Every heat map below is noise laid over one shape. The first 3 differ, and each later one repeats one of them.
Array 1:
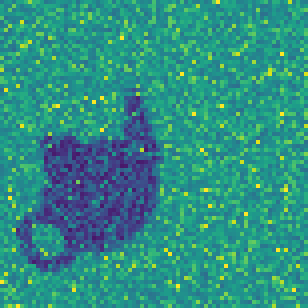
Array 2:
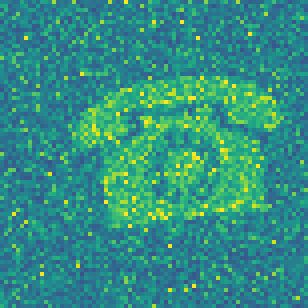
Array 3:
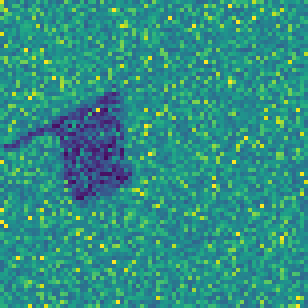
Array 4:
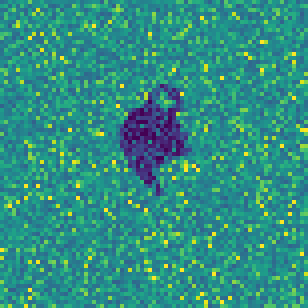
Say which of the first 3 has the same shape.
1
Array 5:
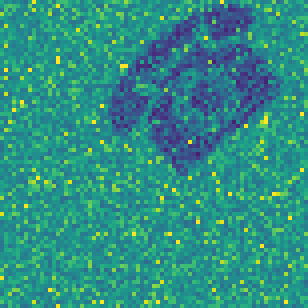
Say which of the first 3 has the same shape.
2
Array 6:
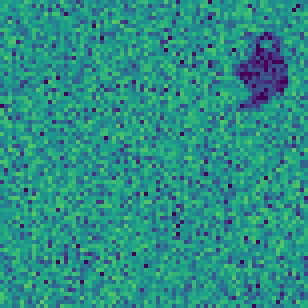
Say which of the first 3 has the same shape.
1
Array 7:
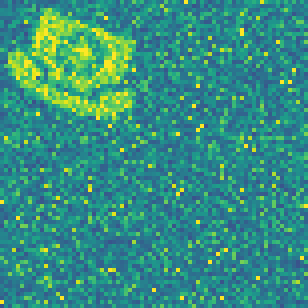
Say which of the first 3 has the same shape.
2
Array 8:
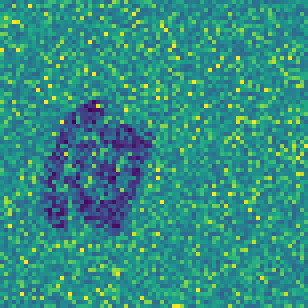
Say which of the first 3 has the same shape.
2
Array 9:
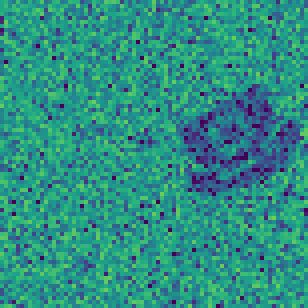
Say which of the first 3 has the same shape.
2
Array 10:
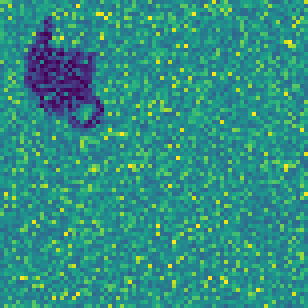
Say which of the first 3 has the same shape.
1
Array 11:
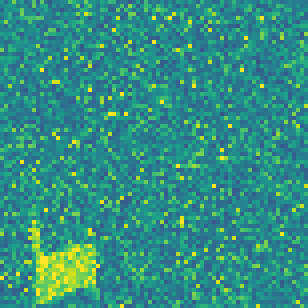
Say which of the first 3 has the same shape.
3
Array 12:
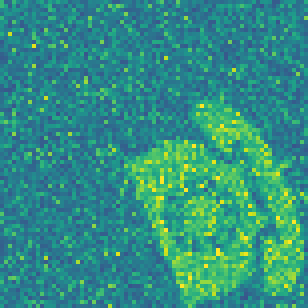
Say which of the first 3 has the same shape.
2
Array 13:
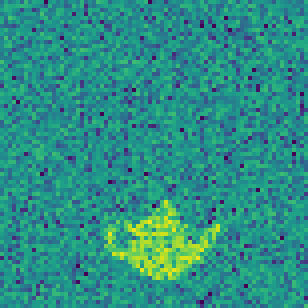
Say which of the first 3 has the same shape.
1
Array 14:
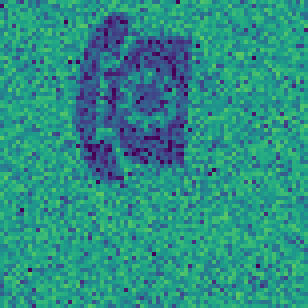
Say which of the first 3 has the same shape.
2
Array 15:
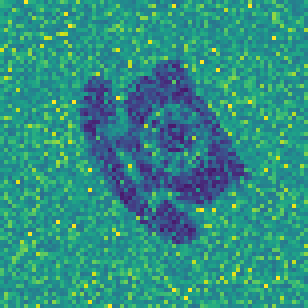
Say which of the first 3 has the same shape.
2
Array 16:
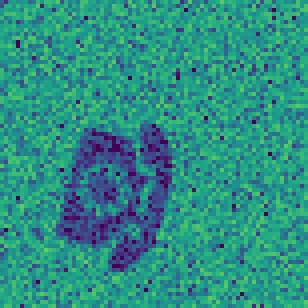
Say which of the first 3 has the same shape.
2
